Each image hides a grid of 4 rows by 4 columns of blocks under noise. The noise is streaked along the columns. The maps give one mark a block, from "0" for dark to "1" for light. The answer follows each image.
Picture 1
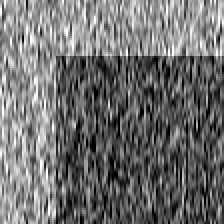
1111
1000
1000
1000
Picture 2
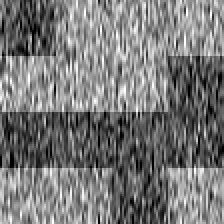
0111
1110
0000
1101
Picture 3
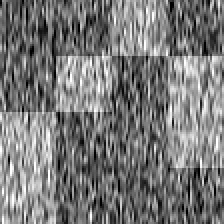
0010
0101
1001
1000
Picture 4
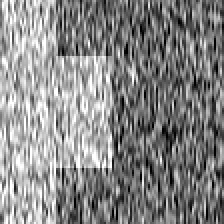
1000
1100
1100
1000
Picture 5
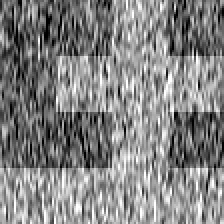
0010
0111
0010
1111
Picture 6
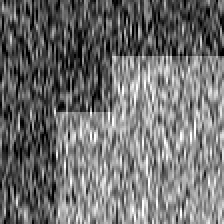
0000
0011
0111
0111
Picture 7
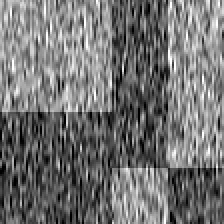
1101
1101
0001
0010
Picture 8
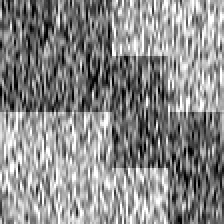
0011
0001
1100
1110
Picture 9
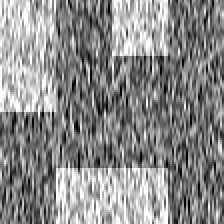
1010
1000
0000
0110
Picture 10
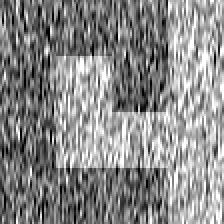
0001
0101
0111
0001
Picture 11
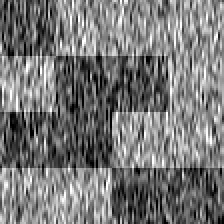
0111
1001
0011
1100
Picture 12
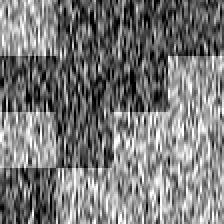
1000
0001
1011
0111
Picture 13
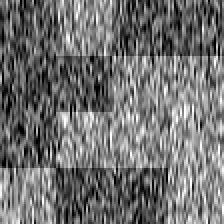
0100
0011
0111
1001
